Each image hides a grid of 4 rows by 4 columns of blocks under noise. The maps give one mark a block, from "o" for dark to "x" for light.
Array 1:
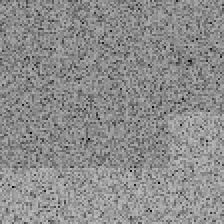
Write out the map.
o o o o
o o o o
o o o x
x x x x
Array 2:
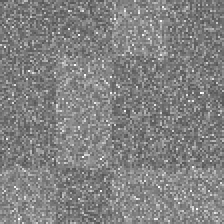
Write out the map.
o o x o
o x o o
o x o o
x o x x
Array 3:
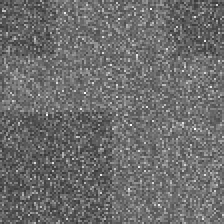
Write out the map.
o x x o
x x x x
o o x x
o o x x
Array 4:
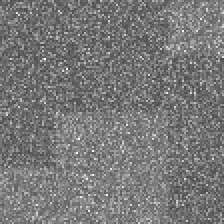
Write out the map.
o o o x
o o o o
o x x o
x x x o
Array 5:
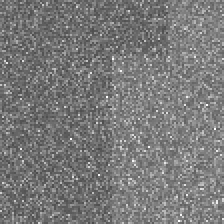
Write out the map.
o o o x
o o x x
o o x x
o o x x
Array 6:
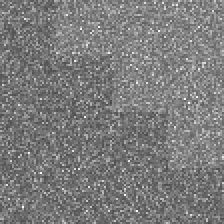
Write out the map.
o x x x
o o x x
o o o x
o o o o
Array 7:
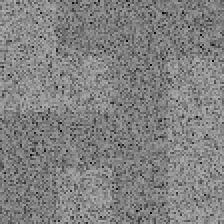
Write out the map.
x o o o
x x o x
o o o x
o x o x
